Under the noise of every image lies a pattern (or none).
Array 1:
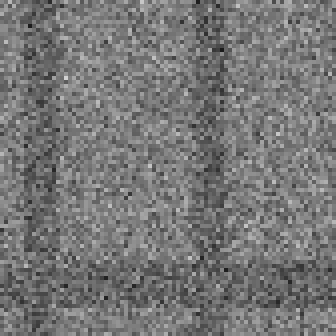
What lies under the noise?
bands of rows crossing bands of columns
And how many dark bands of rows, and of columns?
1 and 2
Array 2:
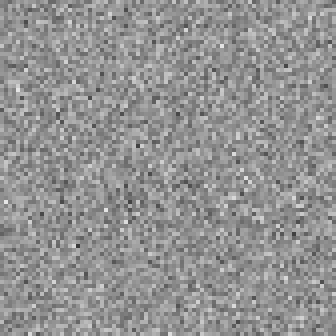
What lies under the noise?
only noise
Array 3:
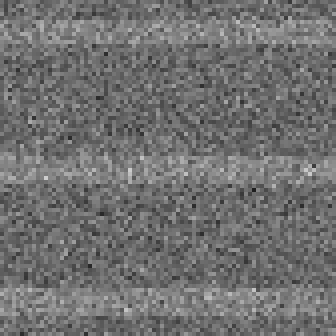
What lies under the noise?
bands of rows
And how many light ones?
3
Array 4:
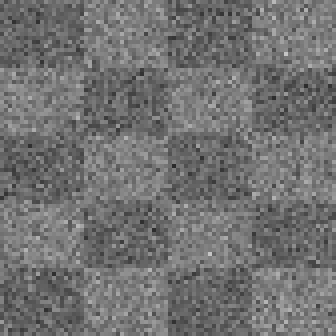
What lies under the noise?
a checkerboard
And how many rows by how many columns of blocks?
5 by 4
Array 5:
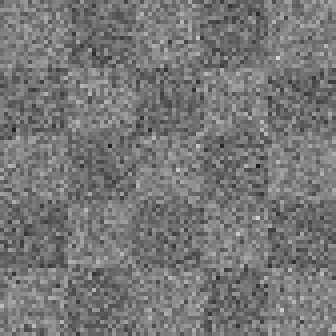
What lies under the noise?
a checkerboard
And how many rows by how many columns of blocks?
5 by 5
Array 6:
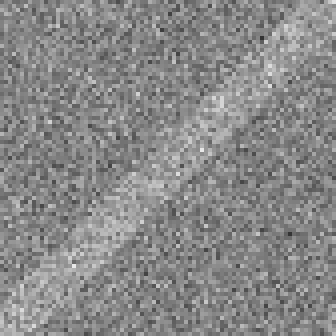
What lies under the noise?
a diagonal band
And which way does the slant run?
bottom left to top right
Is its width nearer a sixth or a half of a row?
a sixth
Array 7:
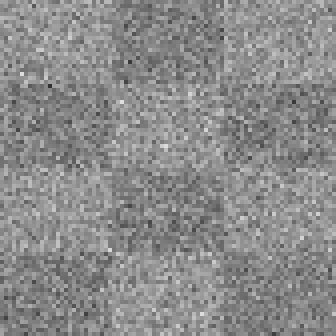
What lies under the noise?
a checkerboard
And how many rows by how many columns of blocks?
4 by 3
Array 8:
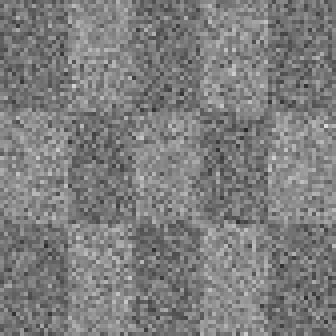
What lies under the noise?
a checkerboard
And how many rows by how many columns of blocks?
3 by 5
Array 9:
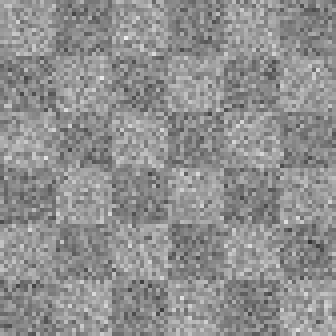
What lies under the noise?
a checkerboard
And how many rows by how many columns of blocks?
6 by 6
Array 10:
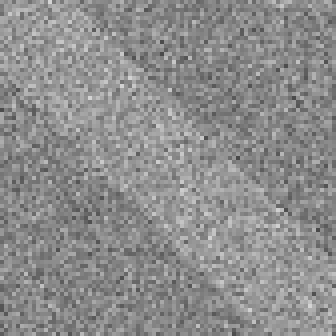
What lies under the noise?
a diagonal band
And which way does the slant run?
top left to bottom right
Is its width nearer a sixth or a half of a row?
a half
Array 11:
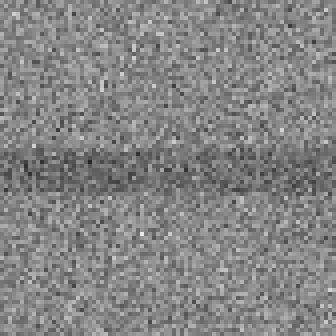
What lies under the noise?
one band of rows
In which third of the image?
middle
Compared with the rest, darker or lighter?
darker
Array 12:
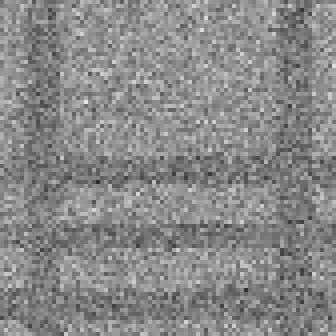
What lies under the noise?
bands of rows crossing bands of columns
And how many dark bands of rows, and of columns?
3 and 2
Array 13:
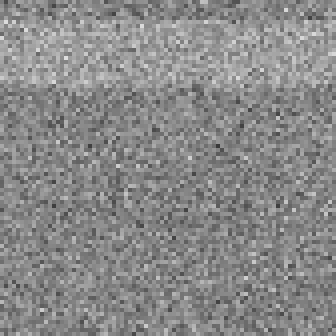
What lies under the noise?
one band of rows
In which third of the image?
top
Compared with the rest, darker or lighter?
lighter
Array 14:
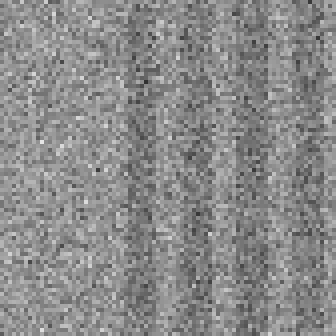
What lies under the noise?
bands of columns
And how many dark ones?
4
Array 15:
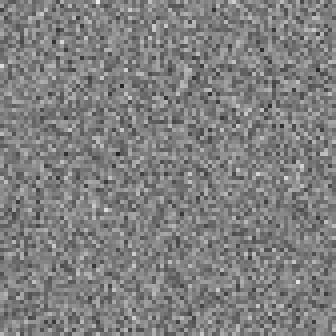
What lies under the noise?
only noise
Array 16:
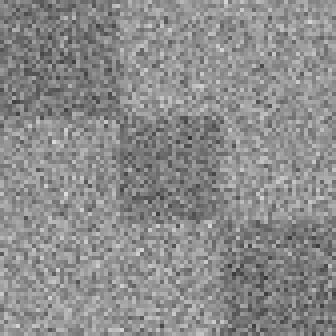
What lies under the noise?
blocks along the diagonal
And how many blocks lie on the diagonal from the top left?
3
